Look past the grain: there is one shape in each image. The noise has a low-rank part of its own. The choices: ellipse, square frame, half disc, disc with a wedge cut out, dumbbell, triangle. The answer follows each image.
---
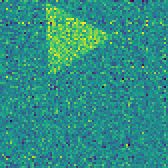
triangle
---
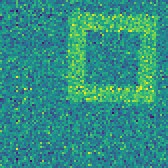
square frame
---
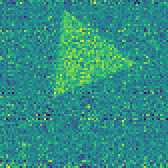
triangle
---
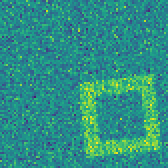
square frame
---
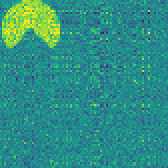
disc with a wedge cut out
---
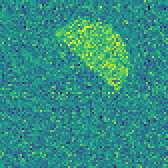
half disc
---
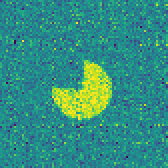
disc with a wedge cut out
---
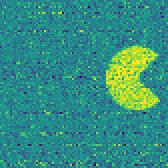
disc with a wedge cut out
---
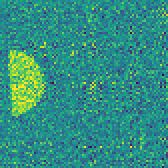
half disc
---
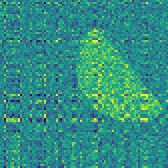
half disc
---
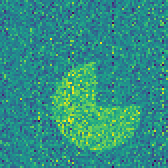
disc with a wedge cut out
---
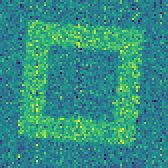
square frame
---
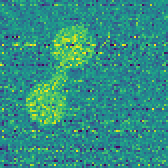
dumbbell
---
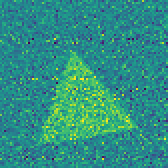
triangle
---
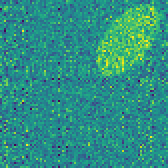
ellipse
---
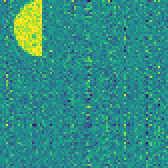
half disc
